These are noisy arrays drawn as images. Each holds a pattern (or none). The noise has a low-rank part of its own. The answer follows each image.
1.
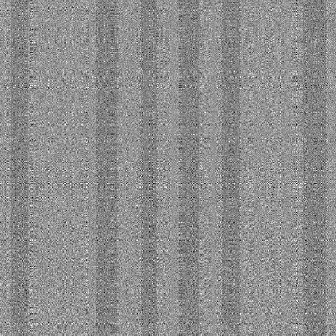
bands of columns
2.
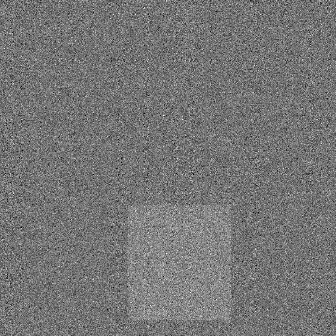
one block
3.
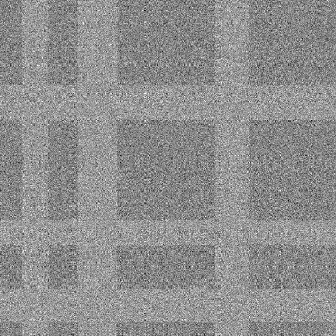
bands of rows crossing bands of columns
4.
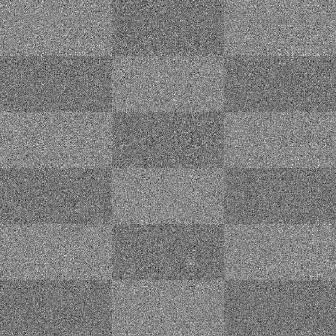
a checkerboard
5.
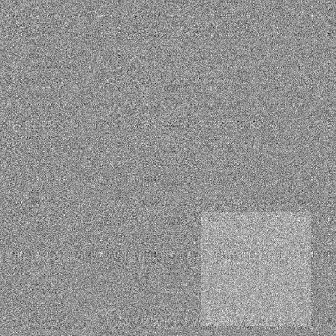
one block
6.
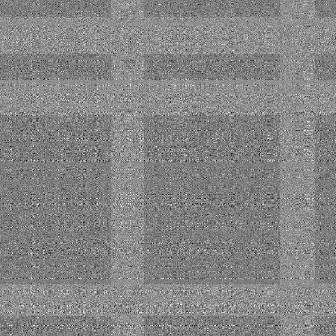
bands of rows crossing bands of columns
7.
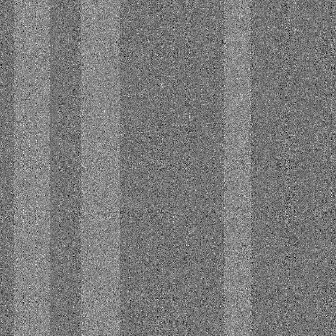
bands of columns
